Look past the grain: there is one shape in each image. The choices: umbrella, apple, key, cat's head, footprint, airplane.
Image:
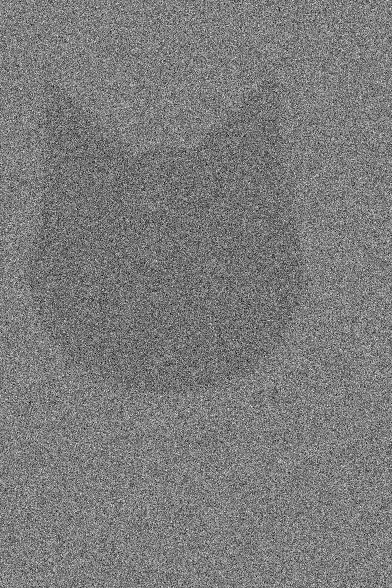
cat's head
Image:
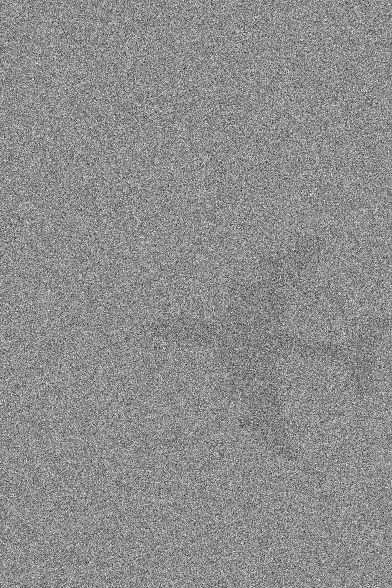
airplane
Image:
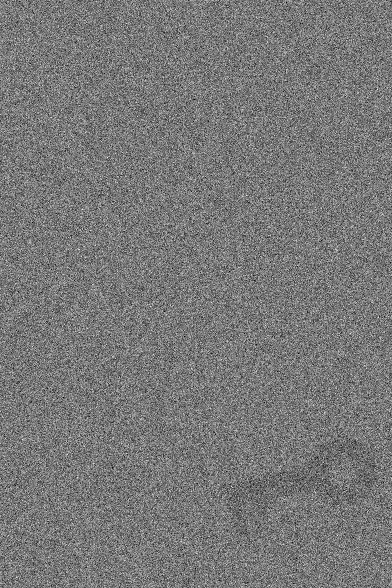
key
